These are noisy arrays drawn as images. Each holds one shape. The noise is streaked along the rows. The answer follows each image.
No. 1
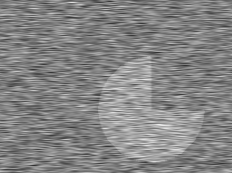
disc with a wedge cut out
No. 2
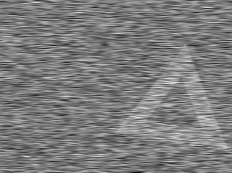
triangle frame
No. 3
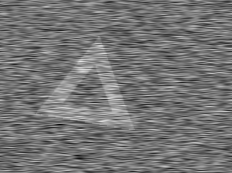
triangle frame
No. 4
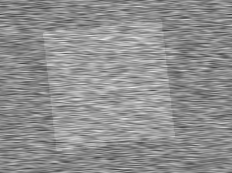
square
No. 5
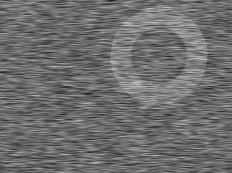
ring
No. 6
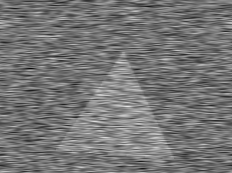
triangle
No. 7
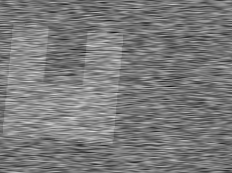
square with a notch
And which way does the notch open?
up
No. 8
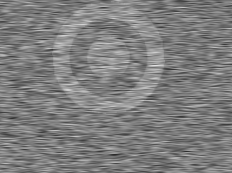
bullseye
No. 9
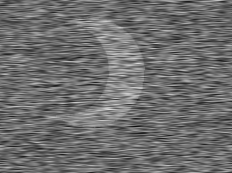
crescent
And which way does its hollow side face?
left
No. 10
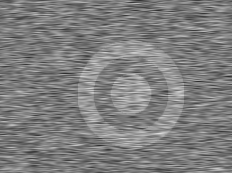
bullseye
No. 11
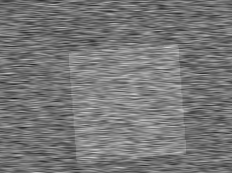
square
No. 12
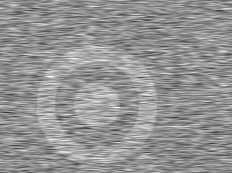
bullseye
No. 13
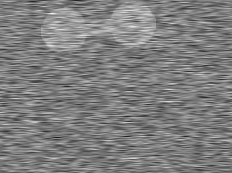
dumbbell
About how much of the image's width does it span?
half
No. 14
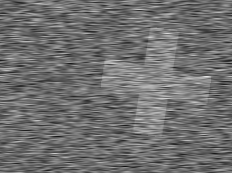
cross
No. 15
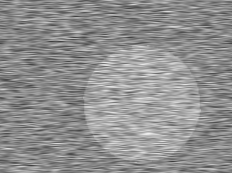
disc
